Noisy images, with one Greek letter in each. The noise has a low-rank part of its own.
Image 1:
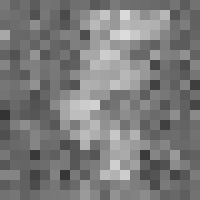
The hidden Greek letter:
xi
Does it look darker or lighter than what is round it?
lighter
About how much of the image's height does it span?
nearly all
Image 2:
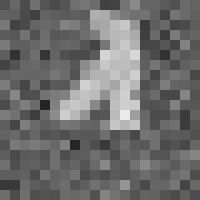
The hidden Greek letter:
lambda
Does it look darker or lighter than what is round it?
lighter
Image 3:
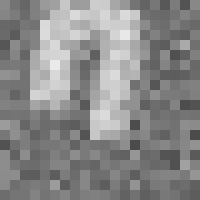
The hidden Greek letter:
eta
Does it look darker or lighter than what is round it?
lighter
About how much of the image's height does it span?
two thirds
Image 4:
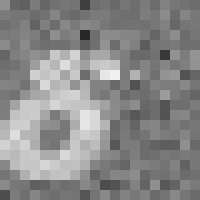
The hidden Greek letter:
delta
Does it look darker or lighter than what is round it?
lighter
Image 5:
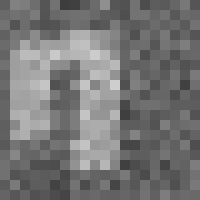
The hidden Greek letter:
eta
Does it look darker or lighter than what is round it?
lighter
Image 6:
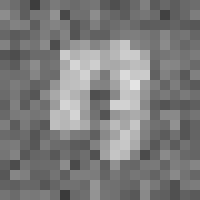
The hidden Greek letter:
eta
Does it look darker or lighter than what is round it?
lighter
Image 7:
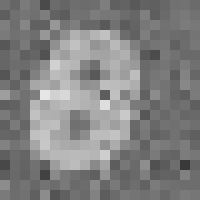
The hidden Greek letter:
theta
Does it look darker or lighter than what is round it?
lighter
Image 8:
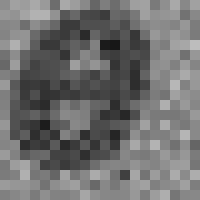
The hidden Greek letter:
theta
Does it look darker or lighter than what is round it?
darker
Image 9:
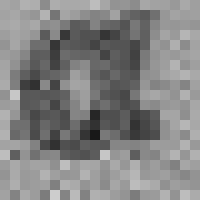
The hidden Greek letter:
alpha
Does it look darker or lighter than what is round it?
darker
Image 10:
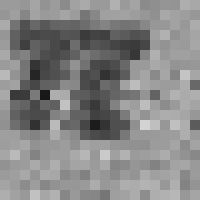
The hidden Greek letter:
pi
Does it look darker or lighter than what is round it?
darker
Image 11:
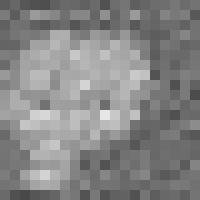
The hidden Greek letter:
phi
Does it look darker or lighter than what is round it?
lighter
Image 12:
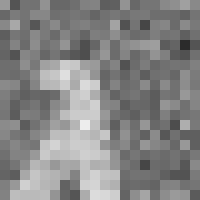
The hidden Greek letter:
lambda
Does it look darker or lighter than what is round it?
lighter
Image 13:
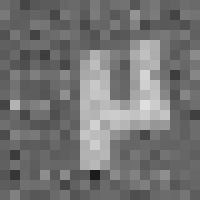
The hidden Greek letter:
mu
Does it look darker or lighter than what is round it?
lighter
